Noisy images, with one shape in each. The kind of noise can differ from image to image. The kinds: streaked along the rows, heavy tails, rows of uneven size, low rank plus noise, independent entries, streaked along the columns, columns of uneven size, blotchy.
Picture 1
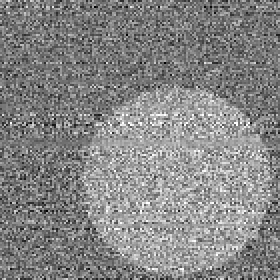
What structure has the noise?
rows of uneven size
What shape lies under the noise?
disc
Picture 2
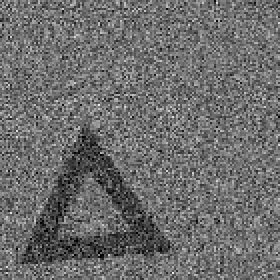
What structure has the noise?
low rank plus noise
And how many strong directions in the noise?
five to eight
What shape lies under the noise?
triangle frame
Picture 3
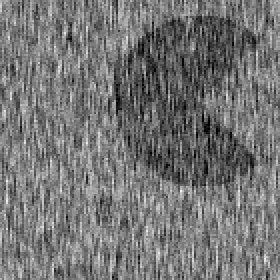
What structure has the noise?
streaked along the columns
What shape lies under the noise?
disc with a wedge cut out
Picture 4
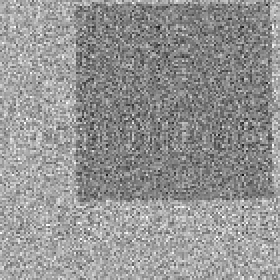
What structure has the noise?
low rank plus noise
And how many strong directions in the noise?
three or four
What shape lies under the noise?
square
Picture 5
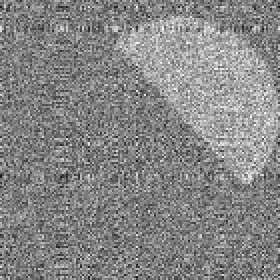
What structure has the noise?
low rank plus noise
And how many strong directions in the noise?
one
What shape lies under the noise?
half disc
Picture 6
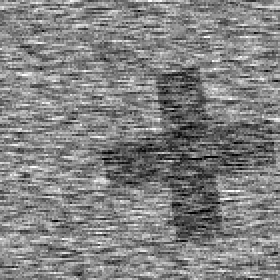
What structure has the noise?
streaked along the rows
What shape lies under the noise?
cross
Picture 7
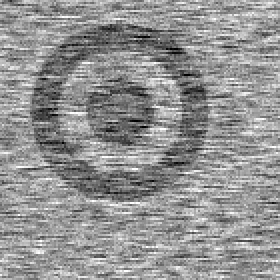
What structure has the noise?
streaked along the rows
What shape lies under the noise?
bullseye
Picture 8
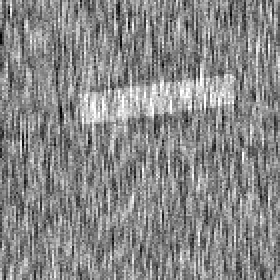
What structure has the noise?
streaked along the columns
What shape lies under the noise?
bar
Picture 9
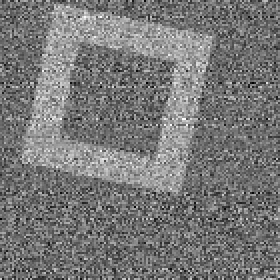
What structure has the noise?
rows of uneven size
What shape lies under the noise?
square frame
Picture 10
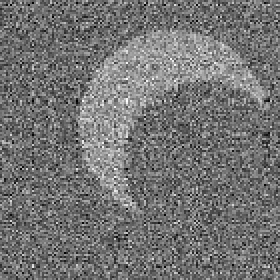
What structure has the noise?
low rank plus noise
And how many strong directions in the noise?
two
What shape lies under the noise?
crescent
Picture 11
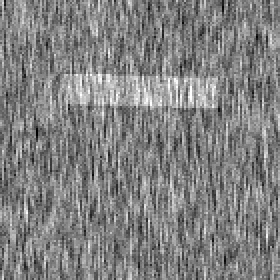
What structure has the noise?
streaked along the columns
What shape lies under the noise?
bar
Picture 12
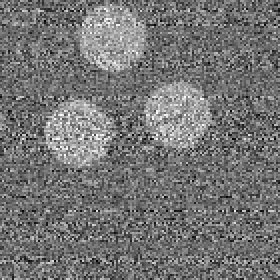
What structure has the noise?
rows of uneven size
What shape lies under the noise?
three dots
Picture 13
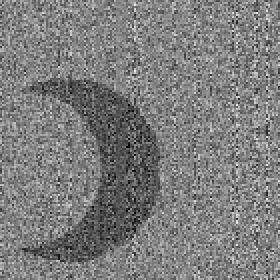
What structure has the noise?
columns of uneven size
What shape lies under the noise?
crescent
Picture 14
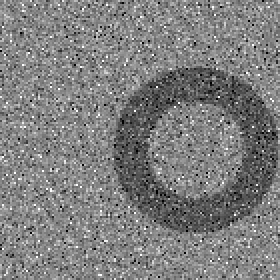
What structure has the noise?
heavy tails
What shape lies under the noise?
ring
